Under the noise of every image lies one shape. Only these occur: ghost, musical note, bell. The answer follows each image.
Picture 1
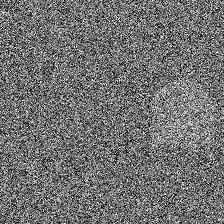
ghost
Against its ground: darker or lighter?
lighter
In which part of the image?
middle right
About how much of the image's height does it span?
a third
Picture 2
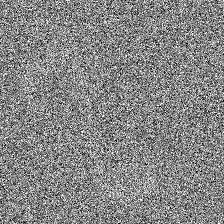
musical note
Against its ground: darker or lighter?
lighter
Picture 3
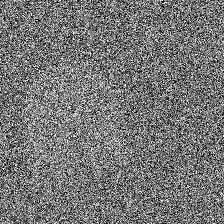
ghost
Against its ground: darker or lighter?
lighter
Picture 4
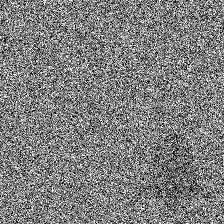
bell
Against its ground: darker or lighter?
darker
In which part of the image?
bottom right
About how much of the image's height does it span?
a third
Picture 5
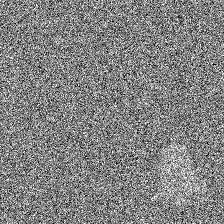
bell
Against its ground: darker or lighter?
lighter
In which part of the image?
bottom right
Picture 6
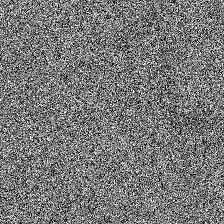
musical note
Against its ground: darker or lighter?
darker
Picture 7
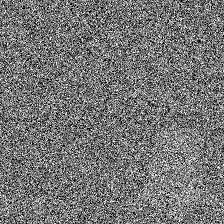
bell
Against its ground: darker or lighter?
lighter
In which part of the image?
bottom right
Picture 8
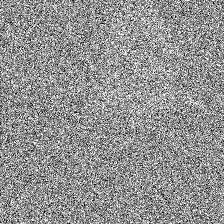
bell
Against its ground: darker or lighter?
lighter
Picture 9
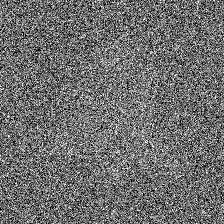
bell
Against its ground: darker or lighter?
lighter
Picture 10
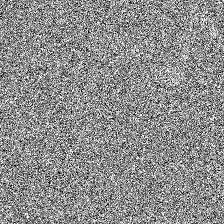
musical note
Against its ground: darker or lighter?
lighter
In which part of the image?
top right
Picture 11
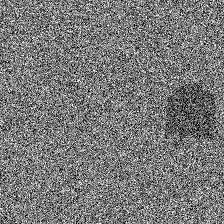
ghost
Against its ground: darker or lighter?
darker
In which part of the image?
middle right
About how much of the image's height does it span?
a quarter
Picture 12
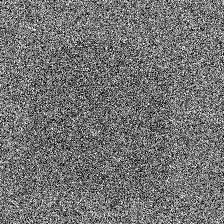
ghost
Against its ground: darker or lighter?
darker
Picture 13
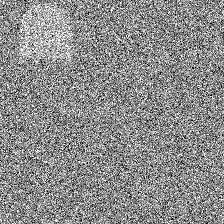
ghost
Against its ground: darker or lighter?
lighter
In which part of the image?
top left
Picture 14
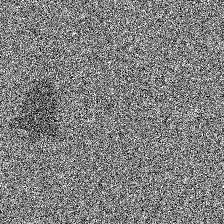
bell
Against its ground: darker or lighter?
darker
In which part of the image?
middle left
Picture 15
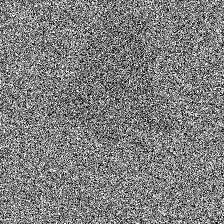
bell
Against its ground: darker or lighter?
darker
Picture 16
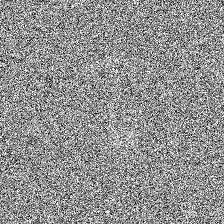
musical note
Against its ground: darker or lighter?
lighter
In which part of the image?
centre
